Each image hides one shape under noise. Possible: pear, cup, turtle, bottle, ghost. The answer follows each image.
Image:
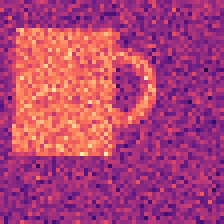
light cup
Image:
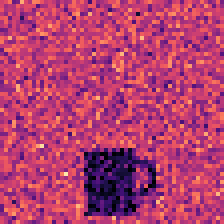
dark cup, bottom middle
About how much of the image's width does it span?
a third
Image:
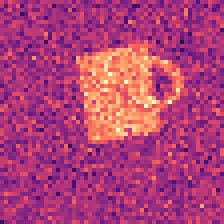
light cup
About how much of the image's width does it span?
half
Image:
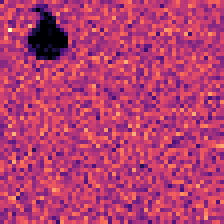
dark pear, top left
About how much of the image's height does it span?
a quarter
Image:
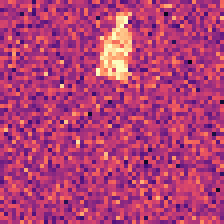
light bottle, top middle
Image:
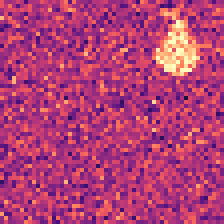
light pear, top right
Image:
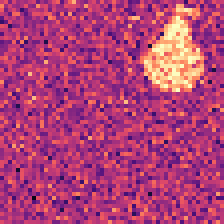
light pear, top right
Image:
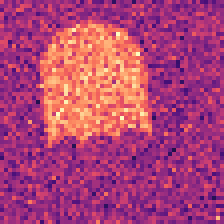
light ghost
